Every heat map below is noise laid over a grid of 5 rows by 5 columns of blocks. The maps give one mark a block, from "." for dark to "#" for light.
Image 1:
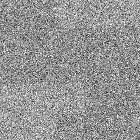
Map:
. . # # #
. . . . .
. . . . .
# # # . .
# # . . .
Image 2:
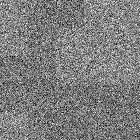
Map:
# . . # #
# . # # #
. . # # #
. . . . .
# . . . .
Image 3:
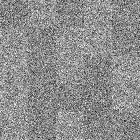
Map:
. # . # .
# . # # .
# . # . #
# . . . #
# . # . .
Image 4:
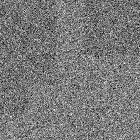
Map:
. . # . .
. . # . .
. . # # #
. # # # #
# # # # #
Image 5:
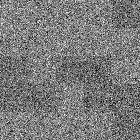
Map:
# # # # .
# # # # #
. # . . #
. . # . .
# # # # .
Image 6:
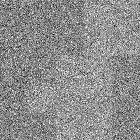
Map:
. . . # #
. . . # #
. . # # .
. # # # .
. . # # .
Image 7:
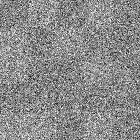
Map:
. # . # .
# . # . .
# . . # .
. . . . .
# # . # .
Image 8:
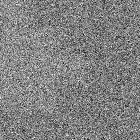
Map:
# . . . .
# # . . .
# # # . .
# # . . .
. . . . .
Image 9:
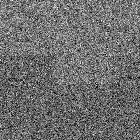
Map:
# # # # #
# # # # #
. . # # .
. . . . .
. . . . .
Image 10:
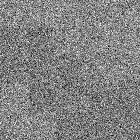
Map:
# # # # #
. . # # #
. . . # #
# . . . .
# # . . .
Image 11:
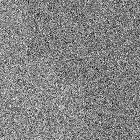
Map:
# . . . .
# . . . .
# # . . .
# # # . .
# # # . .
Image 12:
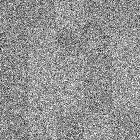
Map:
. . # . .
. # . . #
. # # . #
. # # . #
. # . # .
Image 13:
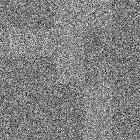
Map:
. . # # .
# # # . .
. . # . .
. . . # .
. . . # .
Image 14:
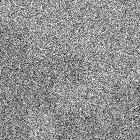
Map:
# # # # #
. # # # #
. . . # #
. . # # .
. # . . .
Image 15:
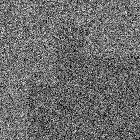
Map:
# # # # #
# # . # #
# # . . .
# . . . .
# . . . .
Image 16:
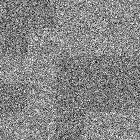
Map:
. . # # #
. # # # #
# # . . .
. # . . .
# # . # #
